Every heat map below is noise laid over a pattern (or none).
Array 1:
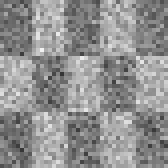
a checkerboard
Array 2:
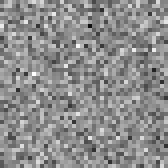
only noise
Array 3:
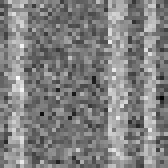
bands of columns
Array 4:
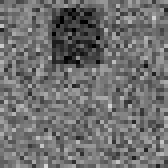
one block
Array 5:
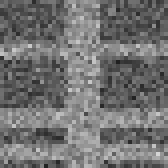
bands of rows crossing bands of columns
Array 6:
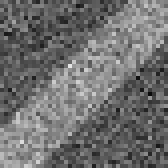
a diagonal band
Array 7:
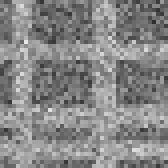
bands of rows crossing bands of columns
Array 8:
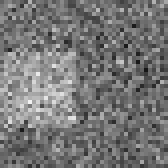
one block
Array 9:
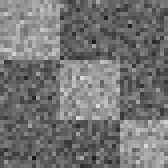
blocks along the diagonal
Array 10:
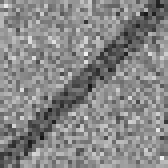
a diagonal band
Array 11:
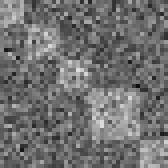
blocks along the diagonal
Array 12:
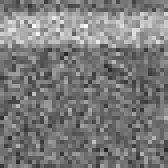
one band of rows
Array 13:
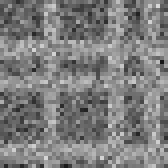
bands of rows crossing bands of columns
